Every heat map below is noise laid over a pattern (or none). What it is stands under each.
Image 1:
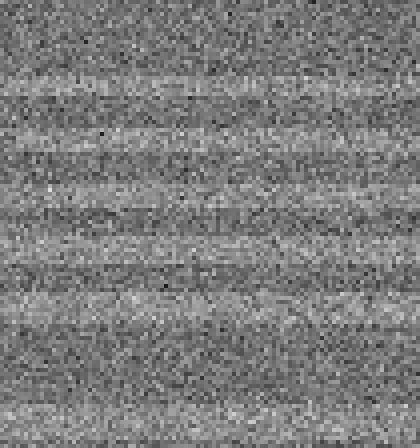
bands of rows
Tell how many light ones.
6
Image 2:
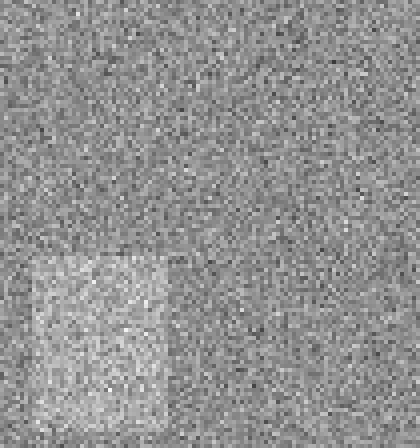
one block
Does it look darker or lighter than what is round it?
lighter
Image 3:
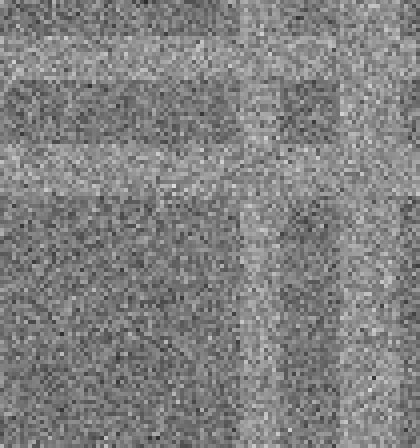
bands of rows crossing bands of columns
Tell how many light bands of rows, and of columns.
2 and 2
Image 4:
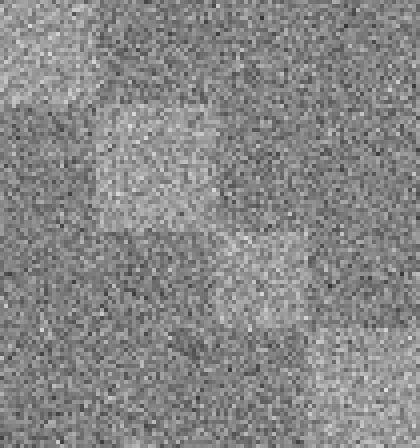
blocks along the diagonal
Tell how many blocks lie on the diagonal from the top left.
4
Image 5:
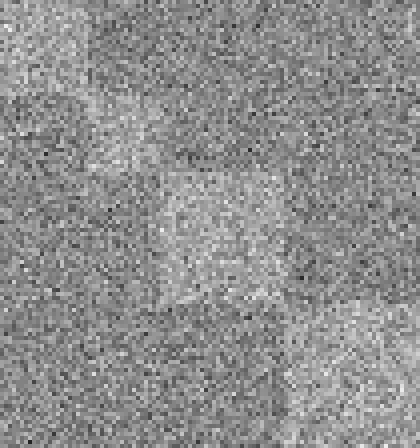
blocks along the diagonal
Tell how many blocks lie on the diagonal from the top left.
4
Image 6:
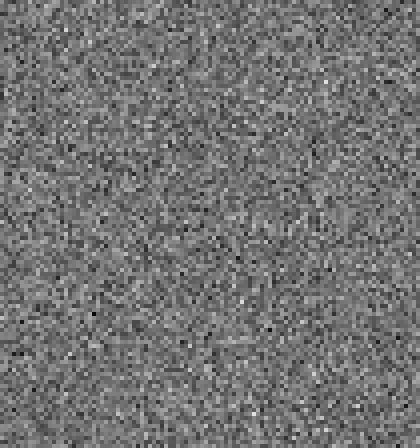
only noise
